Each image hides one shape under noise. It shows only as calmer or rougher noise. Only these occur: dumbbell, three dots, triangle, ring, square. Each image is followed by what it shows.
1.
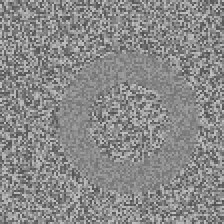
ring
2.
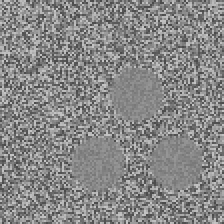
three dots
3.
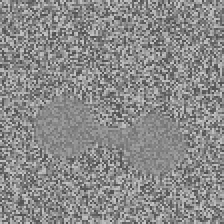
dumbbell
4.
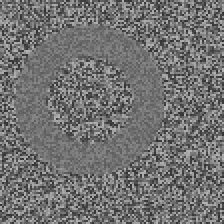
ring
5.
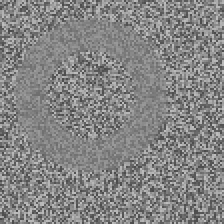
ring
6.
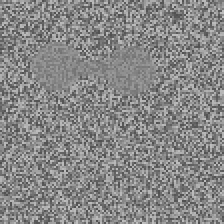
dumbbell
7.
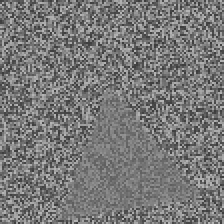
triangle
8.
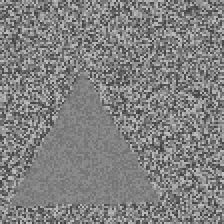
triangle
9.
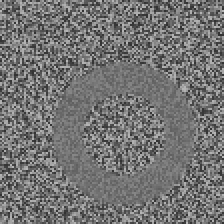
ring
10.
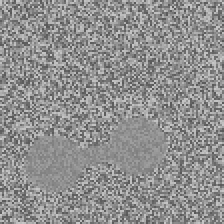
dumbbell
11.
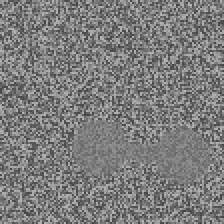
dumbbell
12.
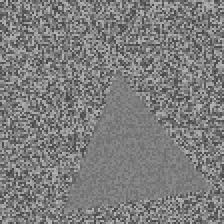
triangle
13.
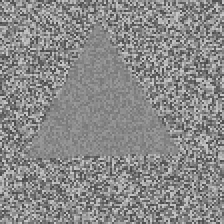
triangle
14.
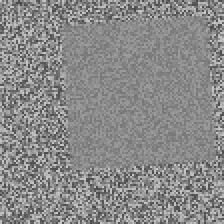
square
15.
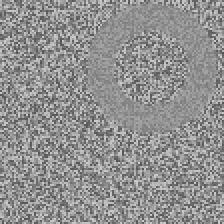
ring
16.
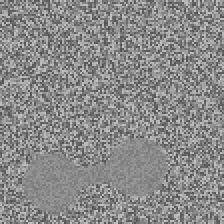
dumbbell
